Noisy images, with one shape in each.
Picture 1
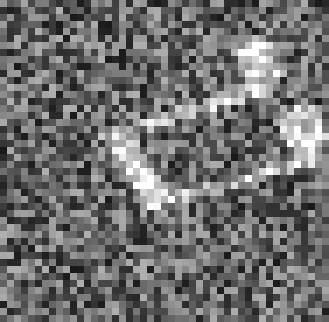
pair of musical notes
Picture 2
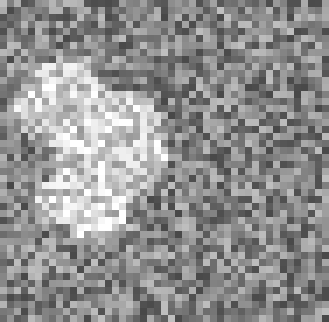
car
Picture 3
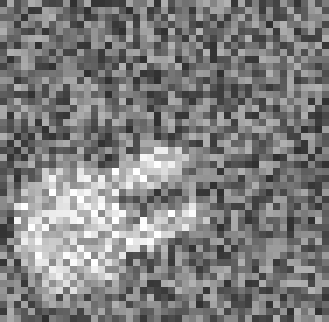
rabbit's head
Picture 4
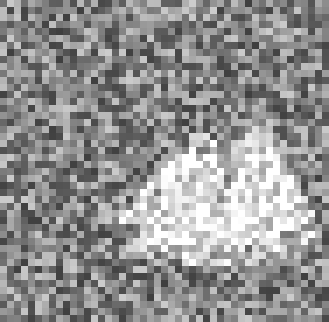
chess knight
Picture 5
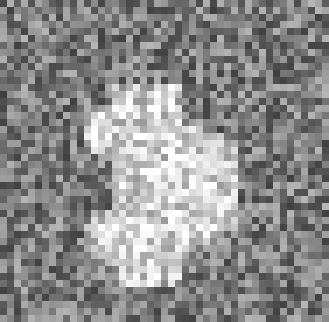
car
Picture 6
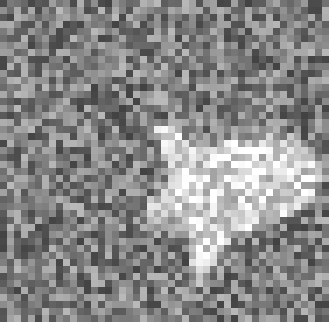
bell
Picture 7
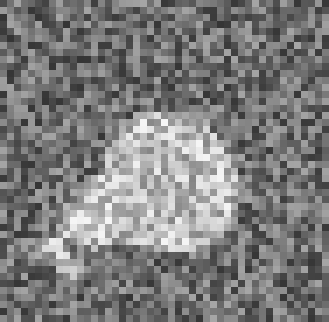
pear
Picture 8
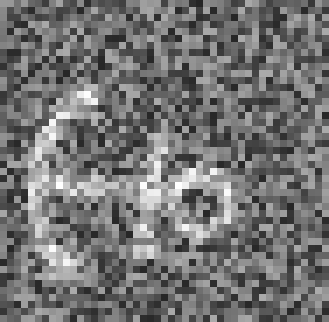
anchor
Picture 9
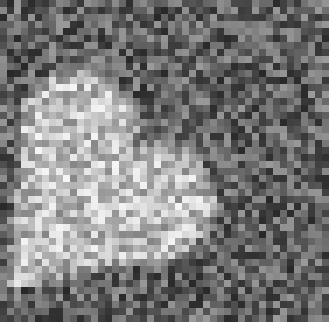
heart
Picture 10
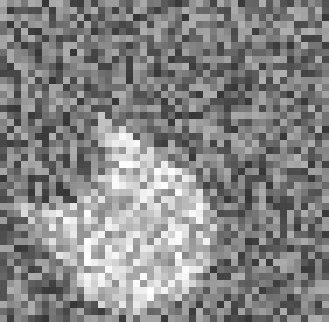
cat's head
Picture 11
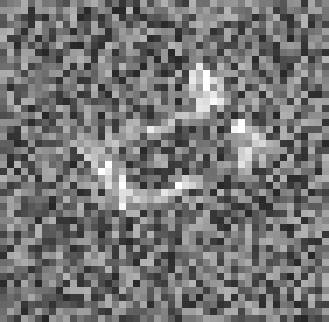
pair of musical notes
